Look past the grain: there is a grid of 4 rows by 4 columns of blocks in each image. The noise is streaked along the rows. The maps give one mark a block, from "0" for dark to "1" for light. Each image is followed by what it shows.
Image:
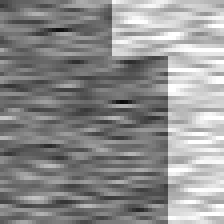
0 0 1 1
0 0 0 1
0 0 0 1
0 0 0 1
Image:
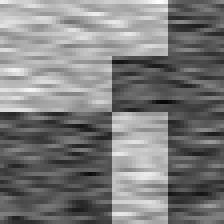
1 1 1 0
1 1 0 0
0 0 1 0
0 0 1 0
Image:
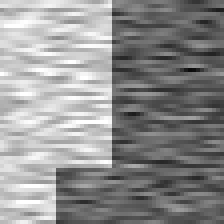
1 1 0 0
1 1 0 0
1 1 0 0
1 0 0 0
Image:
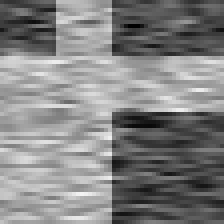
0 1 0 0
1 1 1 1
1 1 0 0
1 1 0 0
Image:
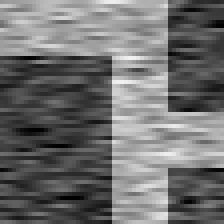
1 1 1 0
0 0 1 0
0 0 1 1
0 0 1 0
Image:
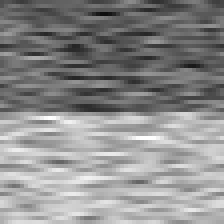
0 0 0 0
0 0 0 0
1 1 1 1
1 1 1 1
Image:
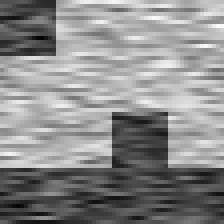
0 1 1 1
1 1 1 1
1 1 0 1
0 0 0 0
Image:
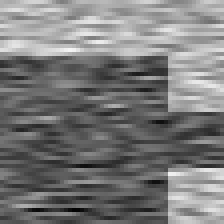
1 1 1 1
0 0 0 1
0 0 0 0
0 0 0 1
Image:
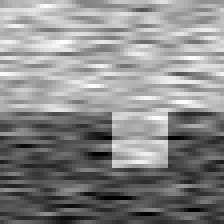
1 1 1 1
1 1 1 1
0 0 1 0
0 0 0 0
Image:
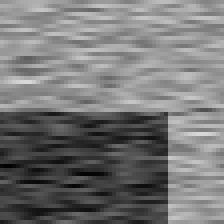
1 1 1 1
1 1 1 1
0 0 0 1
0 0 0 1
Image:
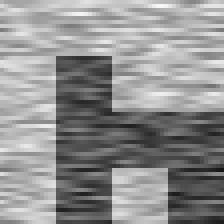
1 1 1 1
1 0 1 1
1 0 0 0
1 0 1 0
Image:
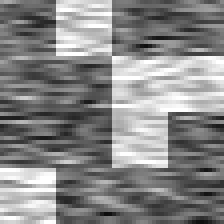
0 1 0 0
0 0 1 1
0 0 1 0
1 0 0 0
